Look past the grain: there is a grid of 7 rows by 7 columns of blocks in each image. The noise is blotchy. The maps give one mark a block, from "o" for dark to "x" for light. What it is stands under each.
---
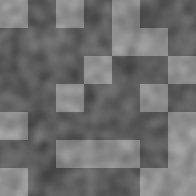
xoxoxoo
ooooxxo
oooxoox
ooxooxo
xooooox
ooxxxox
xooooxx
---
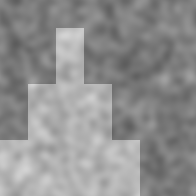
ooooooo
ooxoooo
ooxoooo
oxxxooo
oxxxooo
xxxxxoo
xxxxxoo
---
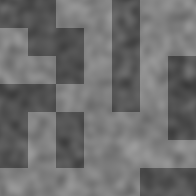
ooxxoxx
xooxoxx
xxoxoxo
ooxxoxo
oxoxxxo
oxoxxxx
xxxxxoo
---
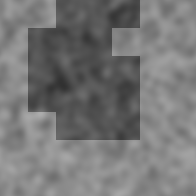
xxoooxx
xoooxxx
xooooxx
xooooxx
xxoooxx
xxxxxxx
xxxxxxx
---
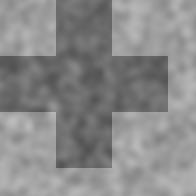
xxooxxx
xxooxxx
oooooox
oooooox
xxooxxx
xxooxxx
xxxxxxx
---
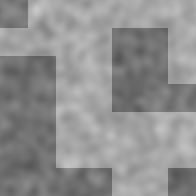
oxxxxxx
xxxxoox
ooxxoox
ooxxooo
ooxxxxx
ooxxxxx
ooooxxo
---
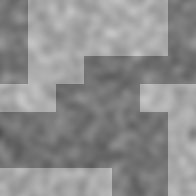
oxxxxxo
oxxxxxo
oxxoooo
xxoooxx
oooooox
oooooox
xxxxoox
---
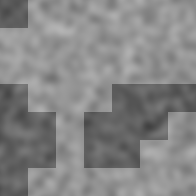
oxxxxxx
xxxxxxx
xxxxxxx
oxxxooo
ooxooox
ooxooxx
oxxxxxx
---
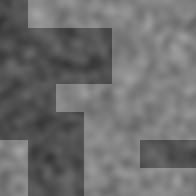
oxxxxxx
ooooxxx
ooooxxx
ooxxxxx
oooxxxx
xooxxoo
xooxxxx
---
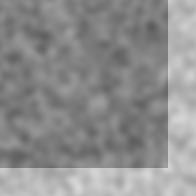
oooooox
oooooox
oooooox
oooooox
oooooox
oooooox
xxxxxxx
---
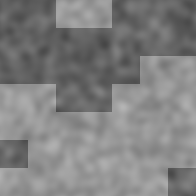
ooxxooo
ooooooo
oooooxx
xxooxxx
xxxxxxx
oxxxxxx
xxxxxxo
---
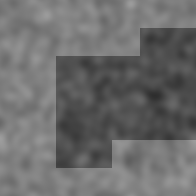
xxxxxxx
xxxxxoo
xxooooo
xxooooo
xxooooo
xxooxxx
xxxxxxx
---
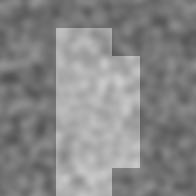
ooooooo
ooxxooo
ooxxxoo
ooxxxoo
ooxxxoo
ooxxxoo
ooxxooo
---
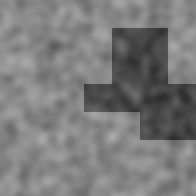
xxxxxxx
xxxxoox
xxxxoox
xxxoooo
xxxxxoo
xxxxxxx
xxxxxxx
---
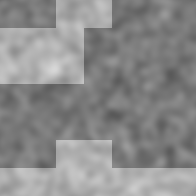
ooxxooo
xxxoooo
xxxoooo
ooooooo
ooooooo
ooxxooo
xxxxxxx
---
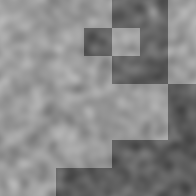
xxxxoox
xxxoxox
xxxxoox
xxxxxxo
xxxxxxo
xxxxooo
xxooooo
